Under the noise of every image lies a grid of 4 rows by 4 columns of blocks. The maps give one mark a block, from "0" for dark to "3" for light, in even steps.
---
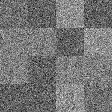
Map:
1030
2203
2022
0031
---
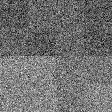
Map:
0110
1010
3322
3323
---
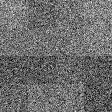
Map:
3123
2223
0010
1220
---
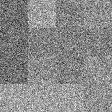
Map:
0312
0111
0212
3332
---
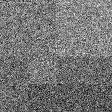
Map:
2233
2233
1211
1000
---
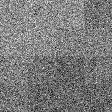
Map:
3331
3322
2101
1000
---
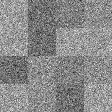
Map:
3012
3033
0212
3203
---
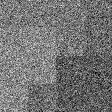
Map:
2221
3321
3300
3100
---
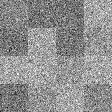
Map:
1003
0302
3323
0231
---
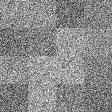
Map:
2201
0132
2331
0310
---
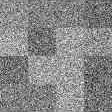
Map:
2110
3032
0330
1130
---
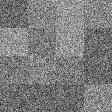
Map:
0232
3130
1210
0002
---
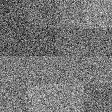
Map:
0123
0011
2222
2331
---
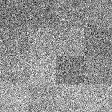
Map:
0011
1220
2301
3233
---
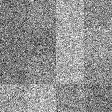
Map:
0131
0032
0131
2310
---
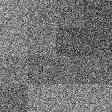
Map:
3210
3200
2111
1333
